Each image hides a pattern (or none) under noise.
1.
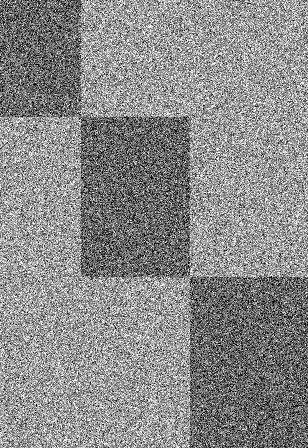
blocks along the diagonal
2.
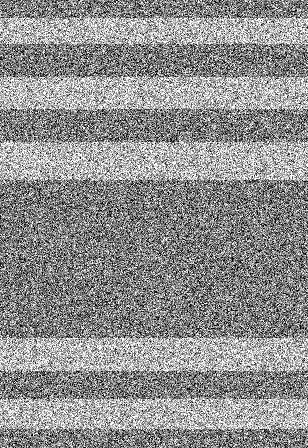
bands of rows
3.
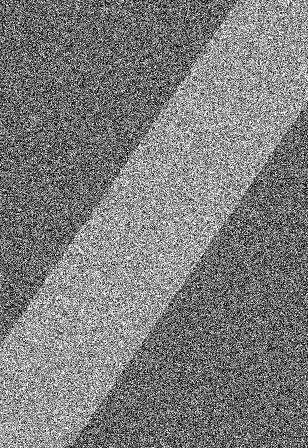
a diagonal band
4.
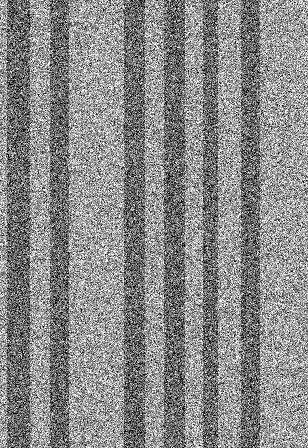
bands of columns
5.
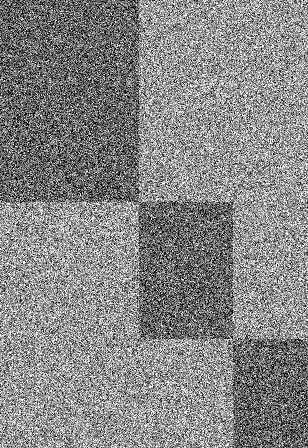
blocks along the diagonal
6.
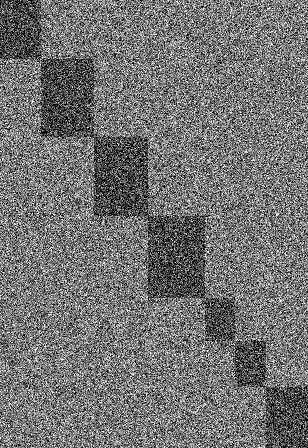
blocks along the diagonal
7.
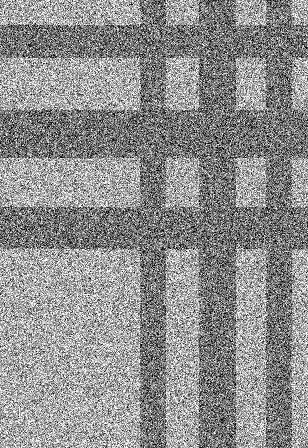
bands of rows crossing bands of columns
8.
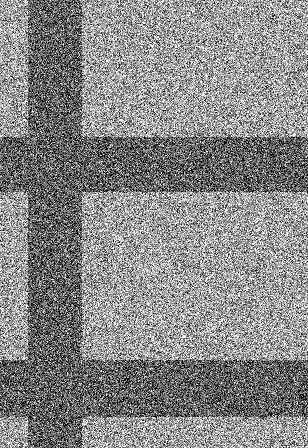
bands of rows crossing bands of columns
